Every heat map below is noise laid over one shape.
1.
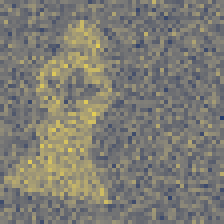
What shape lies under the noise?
chess bishop
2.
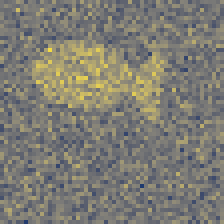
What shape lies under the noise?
fish
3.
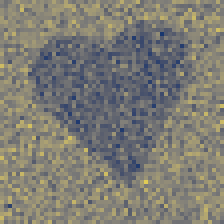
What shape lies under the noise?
heart
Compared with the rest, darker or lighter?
darker
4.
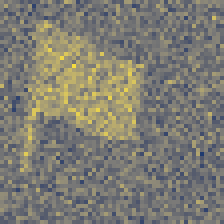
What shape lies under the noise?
flag
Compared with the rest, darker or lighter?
lighter
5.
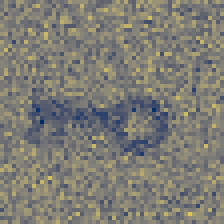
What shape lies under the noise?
key
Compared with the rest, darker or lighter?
darker
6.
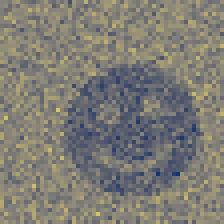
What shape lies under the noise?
smiling face
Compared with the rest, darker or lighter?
darker
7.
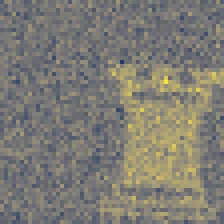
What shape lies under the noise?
chess rook
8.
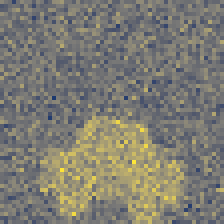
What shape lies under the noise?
car
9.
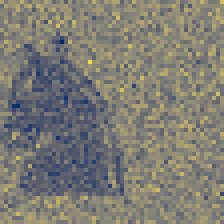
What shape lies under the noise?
chess knight
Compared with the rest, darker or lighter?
darker
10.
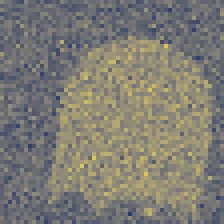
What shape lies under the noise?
ghost
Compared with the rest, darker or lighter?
lighter
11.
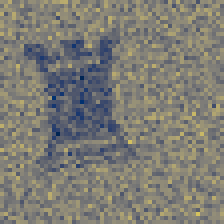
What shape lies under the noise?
chess rook
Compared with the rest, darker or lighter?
darker
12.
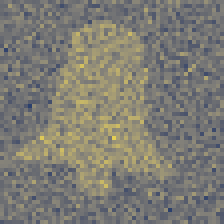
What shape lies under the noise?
bell
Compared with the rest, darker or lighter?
lighter
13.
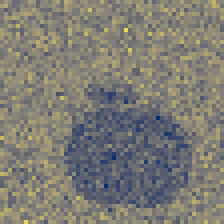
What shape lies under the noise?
apple
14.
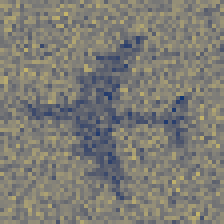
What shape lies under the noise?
airplane
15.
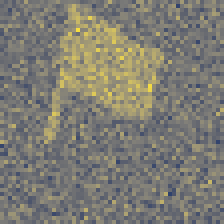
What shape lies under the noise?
flag
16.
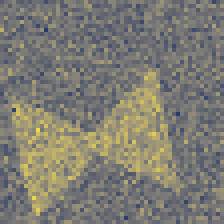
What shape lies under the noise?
bow tie
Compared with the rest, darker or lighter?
lighter
